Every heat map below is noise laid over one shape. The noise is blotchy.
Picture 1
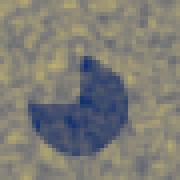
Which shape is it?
disc with a wedge cut out
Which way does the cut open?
up and left
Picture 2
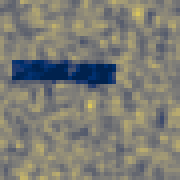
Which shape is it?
bar
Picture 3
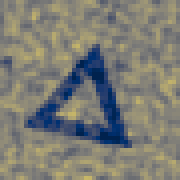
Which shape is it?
triangle frame
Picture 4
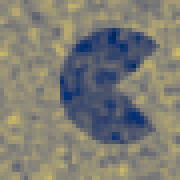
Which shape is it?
disc with a wedge cut out
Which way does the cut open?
right
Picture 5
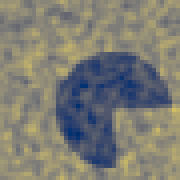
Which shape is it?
disc with a wedge cut out
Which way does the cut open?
down and right
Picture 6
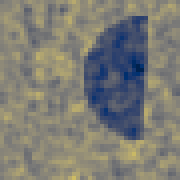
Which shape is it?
half disc
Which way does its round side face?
left
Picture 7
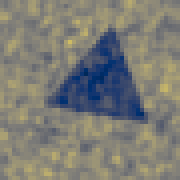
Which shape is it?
triangle
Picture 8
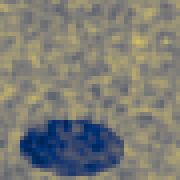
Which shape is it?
ellipse
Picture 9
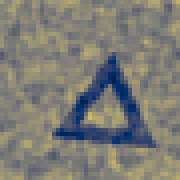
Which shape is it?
triangle frame
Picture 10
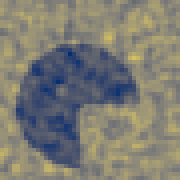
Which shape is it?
disc with a wedge cut out
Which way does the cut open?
down and right
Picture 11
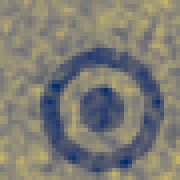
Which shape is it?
bullseye
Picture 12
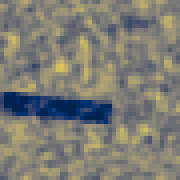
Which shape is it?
bar
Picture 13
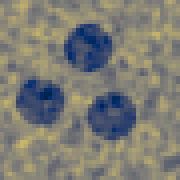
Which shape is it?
three dots
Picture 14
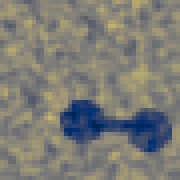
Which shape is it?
dumbbell
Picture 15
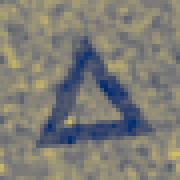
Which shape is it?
triangle frame
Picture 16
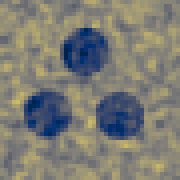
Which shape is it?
three dots
